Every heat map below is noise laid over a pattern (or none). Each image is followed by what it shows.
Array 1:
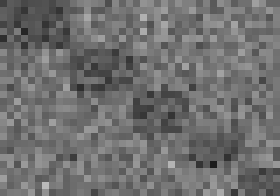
blocks along the diagonal
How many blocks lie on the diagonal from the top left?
5
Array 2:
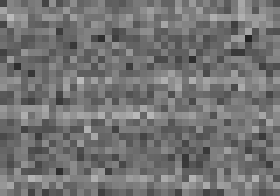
bands of rows
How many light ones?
4
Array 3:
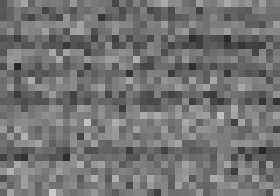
bands of rows
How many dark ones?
5
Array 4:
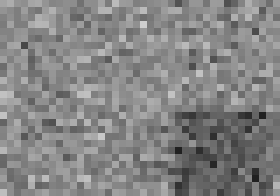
one block
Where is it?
bottom right
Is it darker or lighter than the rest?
darker
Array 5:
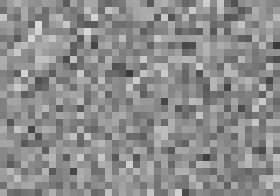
only noise
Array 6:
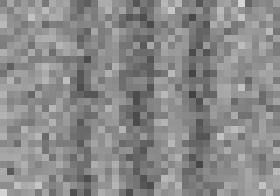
bands of columns
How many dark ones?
3
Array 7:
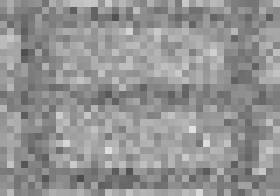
bands of rows crossing bands of columns
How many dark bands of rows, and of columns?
3 and 2
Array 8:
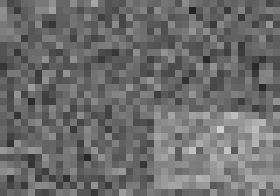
one block
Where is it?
bottom right
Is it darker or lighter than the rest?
lighter
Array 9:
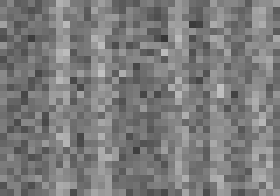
bands of columns
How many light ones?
5
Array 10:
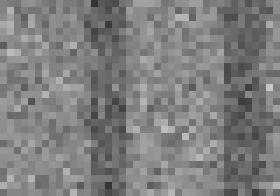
bands of columns
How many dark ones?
2
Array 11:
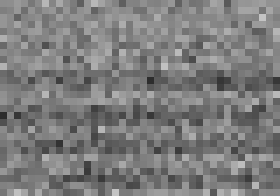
bands of rows
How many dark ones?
4
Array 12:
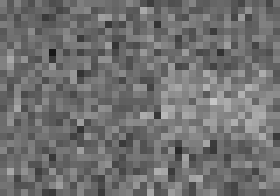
one block
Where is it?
middle right
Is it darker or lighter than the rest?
lighter
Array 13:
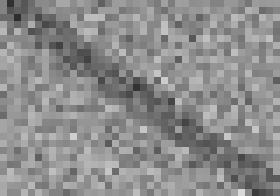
a diagonal band
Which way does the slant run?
top left to bottom right
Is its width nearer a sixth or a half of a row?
a sixth
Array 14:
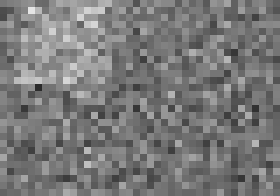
one block
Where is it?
top left
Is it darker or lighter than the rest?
lighter
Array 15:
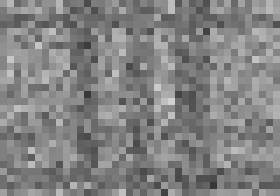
bands of rows crossing bands of columns
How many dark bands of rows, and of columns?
3 and 3
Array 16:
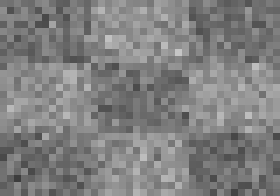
a checkerboard
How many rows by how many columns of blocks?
3 by 3
